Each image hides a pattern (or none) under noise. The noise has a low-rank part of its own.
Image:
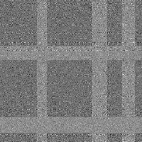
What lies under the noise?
bands of rows crossing bands of columns
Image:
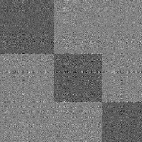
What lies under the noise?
blocks along the diagonal
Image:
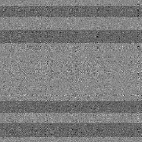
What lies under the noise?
bands of rows
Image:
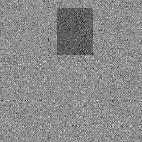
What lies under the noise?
one block
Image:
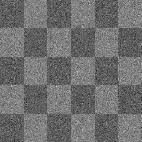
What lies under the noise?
a checkerboard
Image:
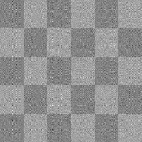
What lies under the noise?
a checkerboard
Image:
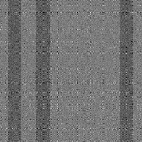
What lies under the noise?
bands of columns
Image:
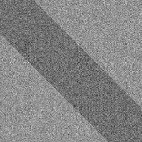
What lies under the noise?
a diagonal band
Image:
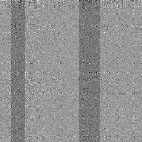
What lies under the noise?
bands of columns
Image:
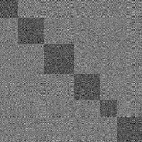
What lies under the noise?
blocks along the diagonal
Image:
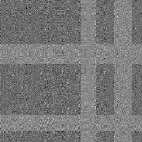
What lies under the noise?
bands of rows crossing bands of columns
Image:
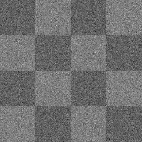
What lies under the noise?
a checkerboard
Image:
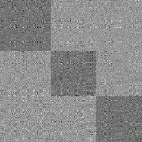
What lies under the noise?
blocks along the diagonal
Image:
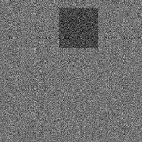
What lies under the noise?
one block
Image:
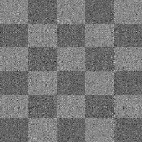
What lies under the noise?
a checkerboard
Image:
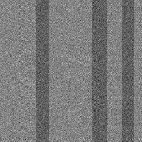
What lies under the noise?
bands of columns
